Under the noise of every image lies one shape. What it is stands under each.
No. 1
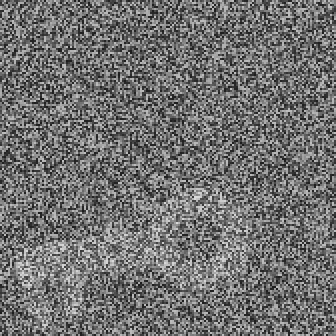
key
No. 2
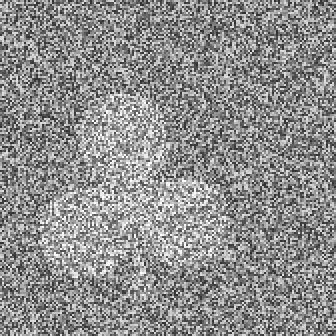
club
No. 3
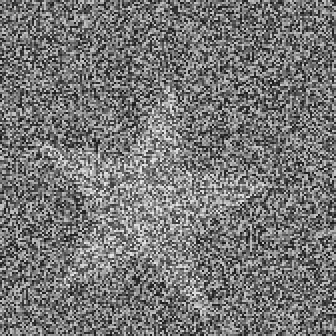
star
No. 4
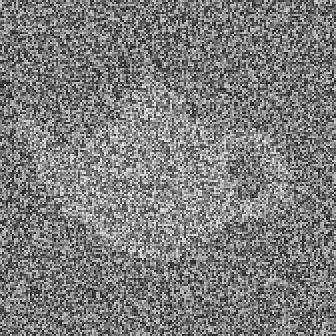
teapot
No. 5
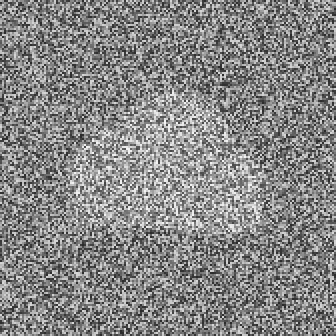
cloud
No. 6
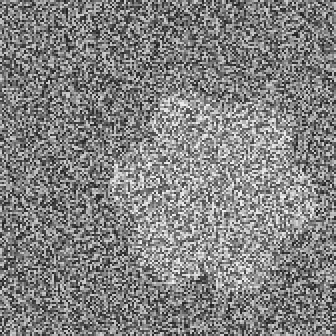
flower
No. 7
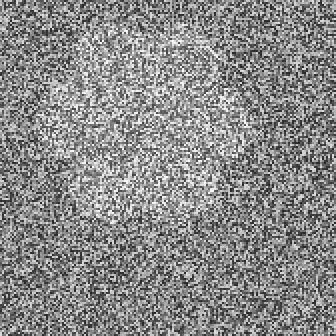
flower
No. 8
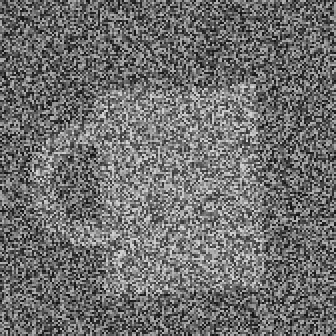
cup
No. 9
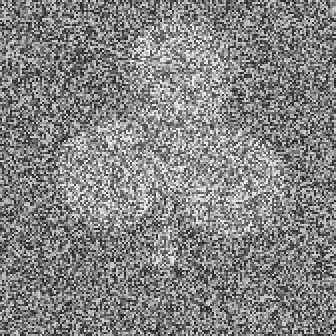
club
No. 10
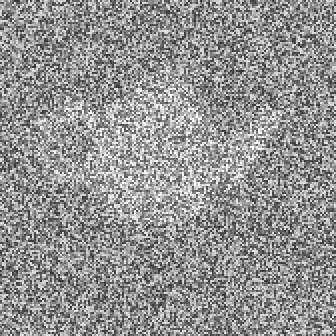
teapot
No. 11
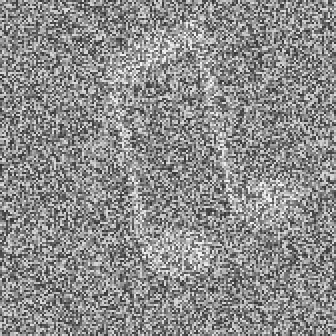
pair of musical notes
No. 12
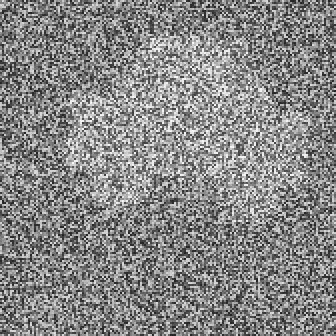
car
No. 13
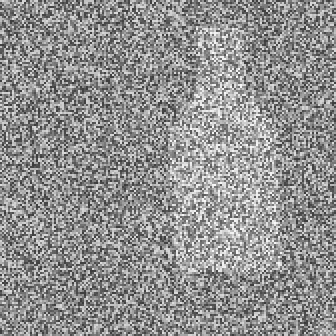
bottle
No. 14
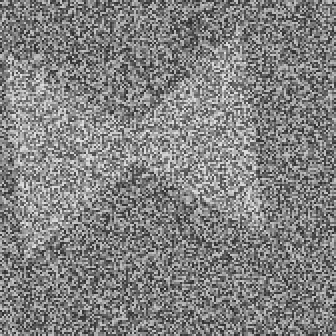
bow tie
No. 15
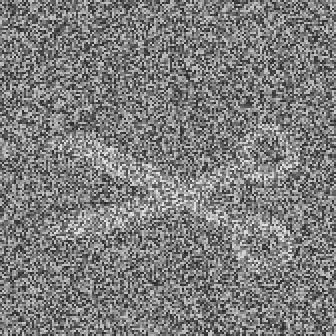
pair of scissors
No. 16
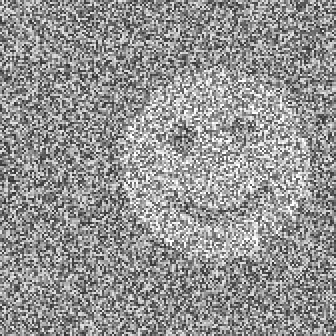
smiling face
